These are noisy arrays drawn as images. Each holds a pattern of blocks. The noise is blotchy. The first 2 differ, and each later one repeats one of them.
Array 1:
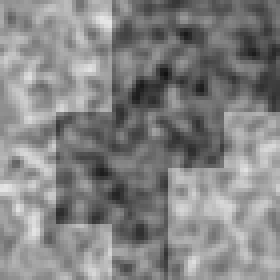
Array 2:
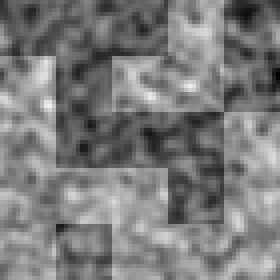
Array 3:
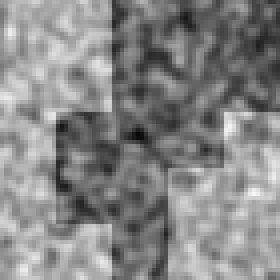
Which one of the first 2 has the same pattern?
1
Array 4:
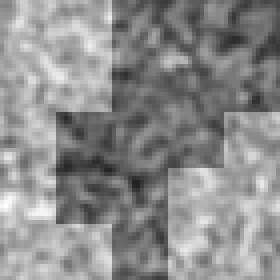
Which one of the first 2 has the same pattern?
1
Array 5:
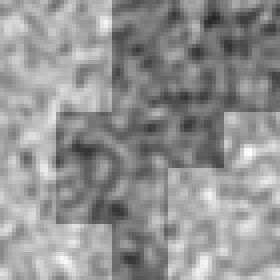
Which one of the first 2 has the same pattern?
1
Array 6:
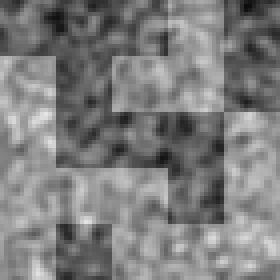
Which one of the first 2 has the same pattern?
2
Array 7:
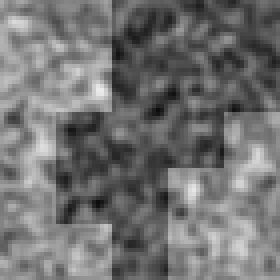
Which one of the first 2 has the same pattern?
1
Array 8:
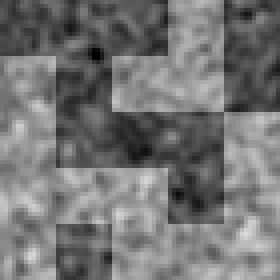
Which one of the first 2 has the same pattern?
2
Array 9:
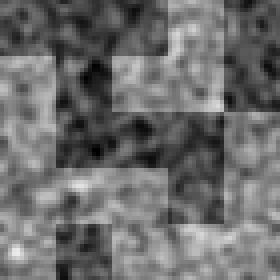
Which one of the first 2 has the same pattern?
2
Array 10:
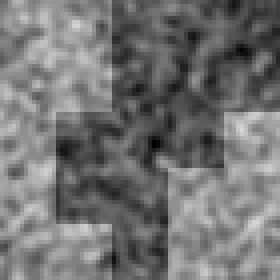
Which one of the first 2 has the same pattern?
1
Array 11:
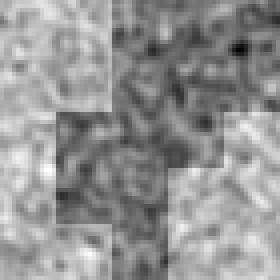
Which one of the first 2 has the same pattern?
1
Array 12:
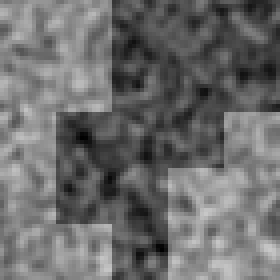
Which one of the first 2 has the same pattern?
1
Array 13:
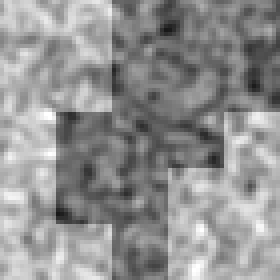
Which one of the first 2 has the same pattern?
1
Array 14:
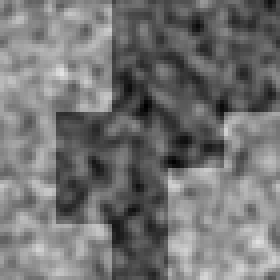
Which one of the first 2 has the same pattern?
1
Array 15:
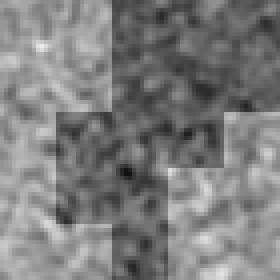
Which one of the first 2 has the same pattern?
1
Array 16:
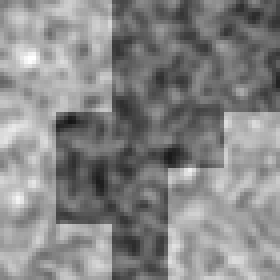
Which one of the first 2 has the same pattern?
1
